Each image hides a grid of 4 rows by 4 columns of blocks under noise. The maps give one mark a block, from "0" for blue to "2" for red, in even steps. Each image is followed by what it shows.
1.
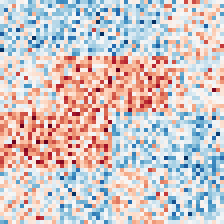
0 0 0 1
1 2 2 1
2 2 0 0
1 0 1 0
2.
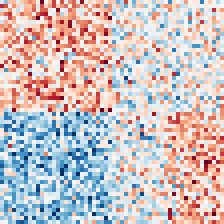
2 2 1 1
2 2 1 1
0 0 1 2
0 0 1 2
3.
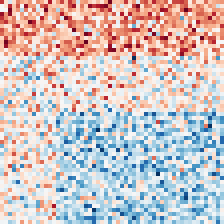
2 2 2 2
1 1 1 1
1 0 0 0
1 0 0 0
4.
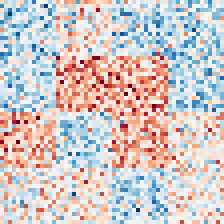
0 1 0 0
0 2 2 0
2 0 2 1
1 1 0 1
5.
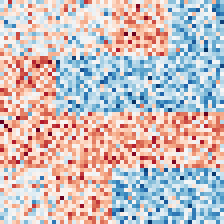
1 1 2 0
2 0 0 0
2 2 2 2
1 2 0 0
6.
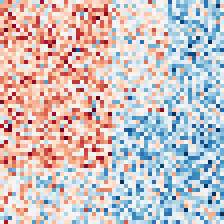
2 2 1 0
2 2 1 0
2 2 0 0
1 1 0 0
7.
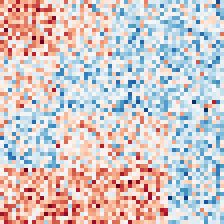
2 1 0 0
1 0 0 0
0 1 1 0
2 2 2 0
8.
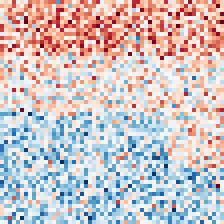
2 2 2 2
1 1 1 1
0 0 0 1
0 0 0 0
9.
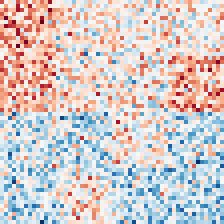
2 1 1 1
2 1 1 2
0 0 1 0
0 1 0 0
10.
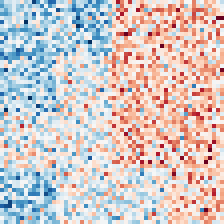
0 0 2 2
0 1 2 2
1 1 2 2
0 1 1 2
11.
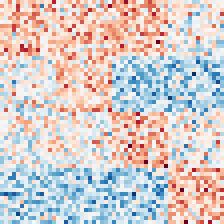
2 2 2 1
1 2 0 0
1 1 2 1
0 0 0 2
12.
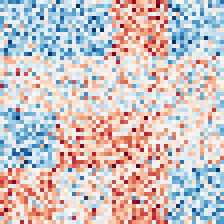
0 0 2 0
1 1 1 1
0 2 2 1
2 1 2 0
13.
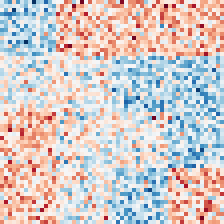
0 2 2 2
1 1 0 0
2 1 1 0
2 1 0 2
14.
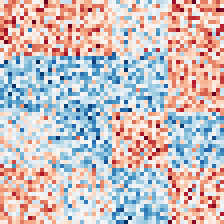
2 2 1 2
0 0 0 2
1 0 2 0
2 1 0 2
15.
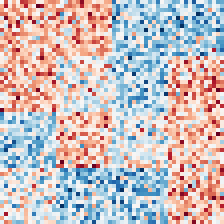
2 2 0 0
2 1 0 2
0 2 1 2
1 0 0 2
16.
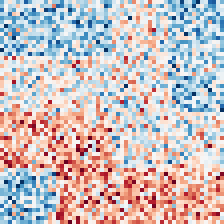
0 0 1 0
1 1 1 0
2 2 1 1
0 2 2 2
